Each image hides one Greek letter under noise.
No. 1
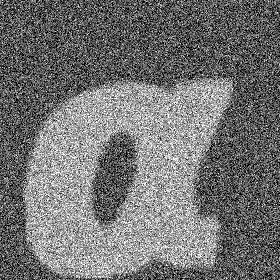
alpha
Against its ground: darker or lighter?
lighter
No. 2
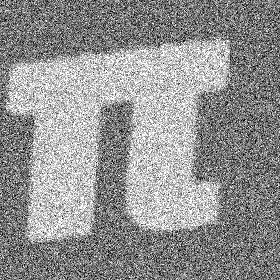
pi
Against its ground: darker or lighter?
lighter
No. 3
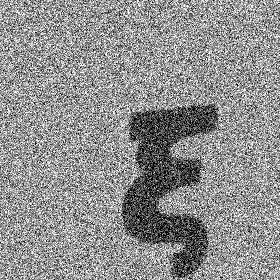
xi
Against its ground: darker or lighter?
darker
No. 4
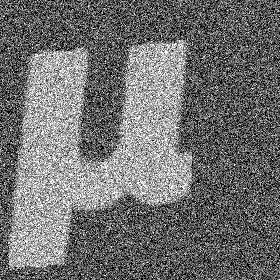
mu
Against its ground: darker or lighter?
lighter
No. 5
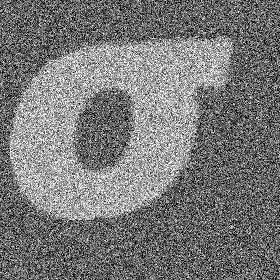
sigma
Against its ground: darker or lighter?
lighter
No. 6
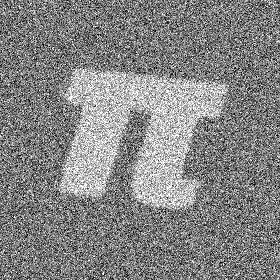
pi
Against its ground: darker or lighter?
lighter
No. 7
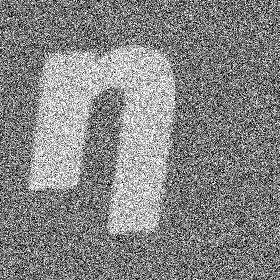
eta
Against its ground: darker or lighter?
lighter
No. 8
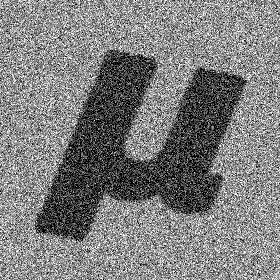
mu
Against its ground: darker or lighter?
darker
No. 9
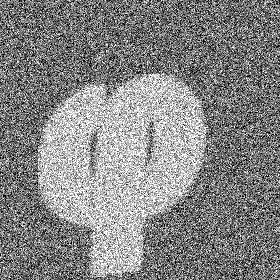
phi
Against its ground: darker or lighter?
lighter
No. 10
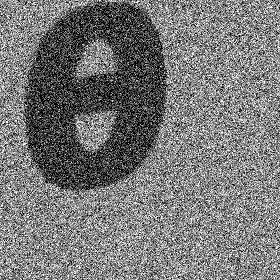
theta
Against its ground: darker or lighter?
darker
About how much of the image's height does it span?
two thirds
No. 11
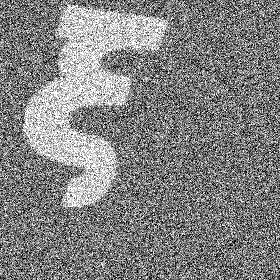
xi
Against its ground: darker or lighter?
lighter
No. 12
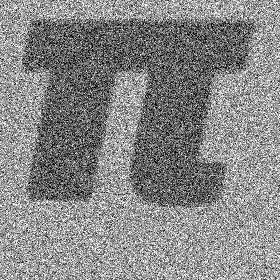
pi
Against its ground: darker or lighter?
darker
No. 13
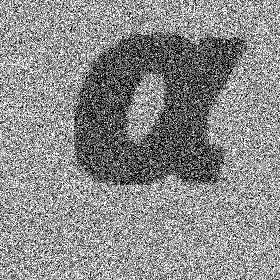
alpha
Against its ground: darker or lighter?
darker
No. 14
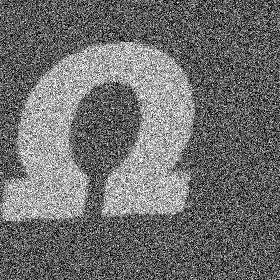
omega
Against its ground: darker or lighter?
lighter
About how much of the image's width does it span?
two thirds
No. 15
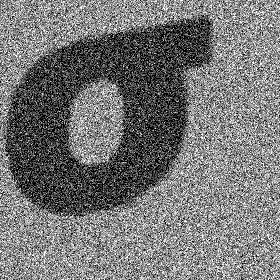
sigma
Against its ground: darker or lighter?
darker
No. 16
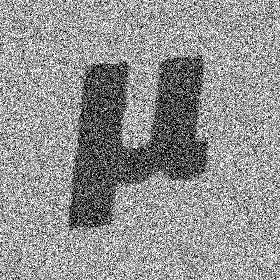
mu
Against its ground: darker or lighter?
darker
